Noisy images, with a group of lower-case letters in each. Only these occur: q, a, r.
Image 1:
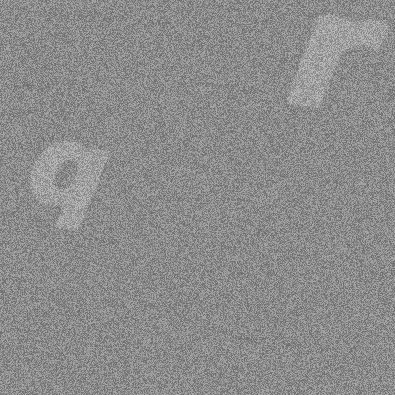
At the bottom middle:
nothing
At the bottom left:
nothing
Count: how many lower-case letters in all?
2
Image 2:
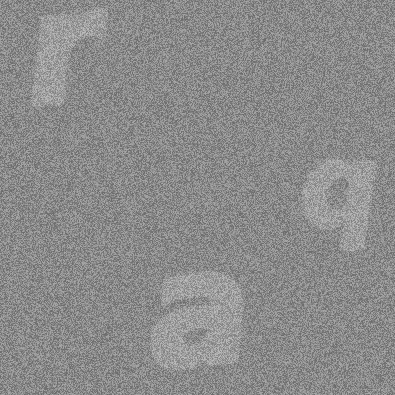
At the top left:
r
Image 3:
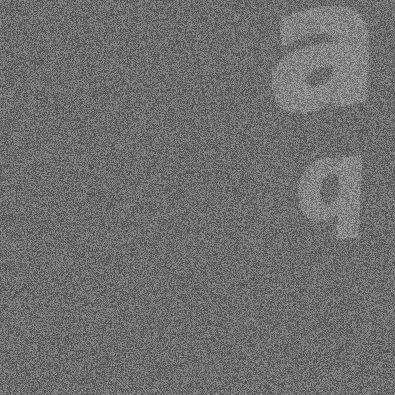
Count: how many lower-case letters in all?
2
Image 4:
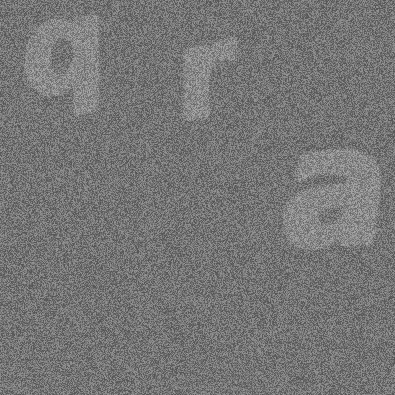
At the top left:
q
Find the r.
top middle
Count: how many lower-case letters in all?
3
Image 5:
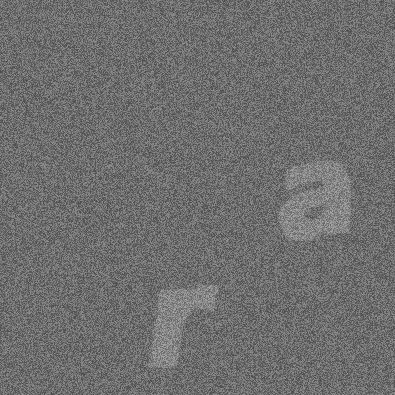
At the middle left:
nothing
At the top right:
nothing
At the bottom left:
nothing
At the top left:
nothing
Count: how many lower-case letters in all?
2
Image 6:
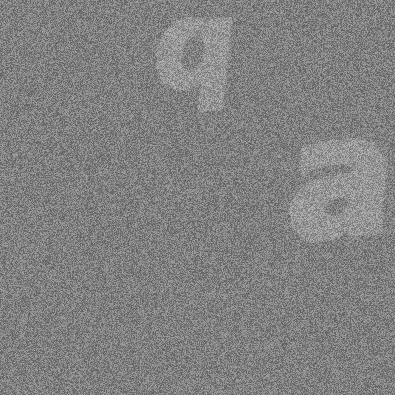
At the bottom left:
nothing
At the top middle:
q
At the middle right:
a
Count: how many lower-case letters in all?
2
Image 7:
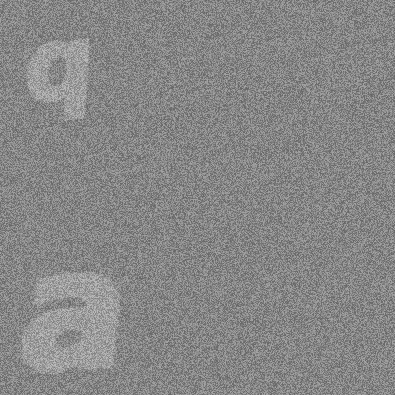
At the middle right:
nothing
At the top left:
q
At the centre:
nothing
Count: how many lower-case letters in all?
2
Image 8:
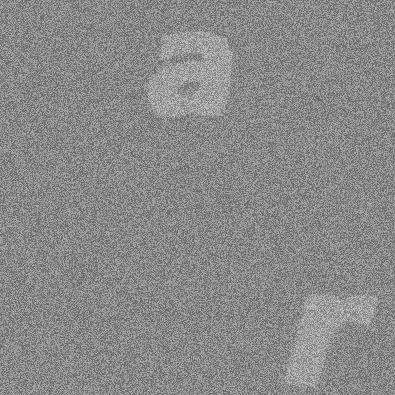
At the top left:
nothing
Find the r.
bottom right
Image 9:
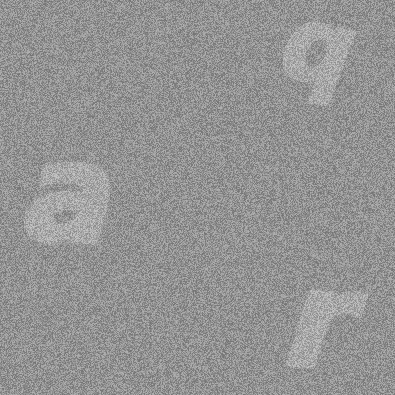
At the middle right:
nothing
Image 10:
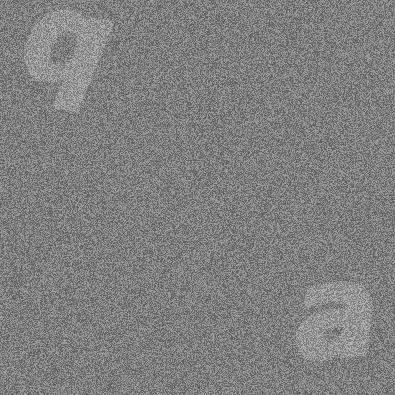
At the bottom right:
a
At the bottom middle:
nothing
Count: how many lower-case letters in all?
2
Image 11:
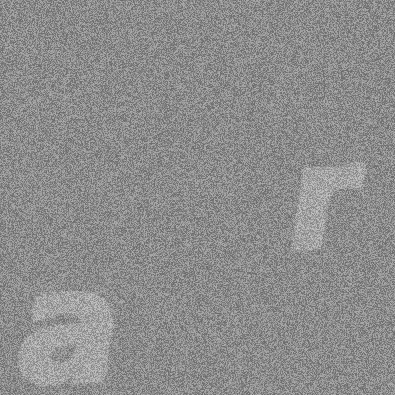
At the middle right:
r
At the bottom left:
a
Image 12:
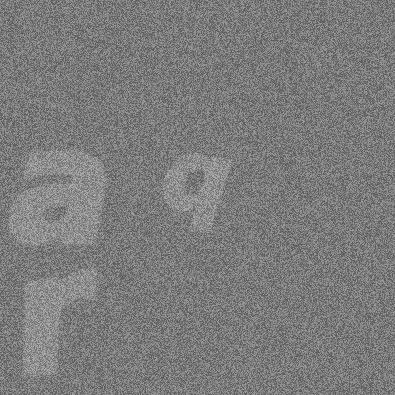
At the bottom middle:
nothing
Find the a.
middle left
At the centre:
q
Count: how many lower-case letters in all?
3
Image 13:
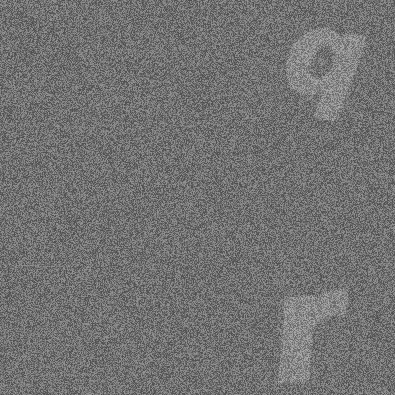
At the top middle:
nothing
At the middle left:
nothing
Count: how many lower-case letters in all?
2
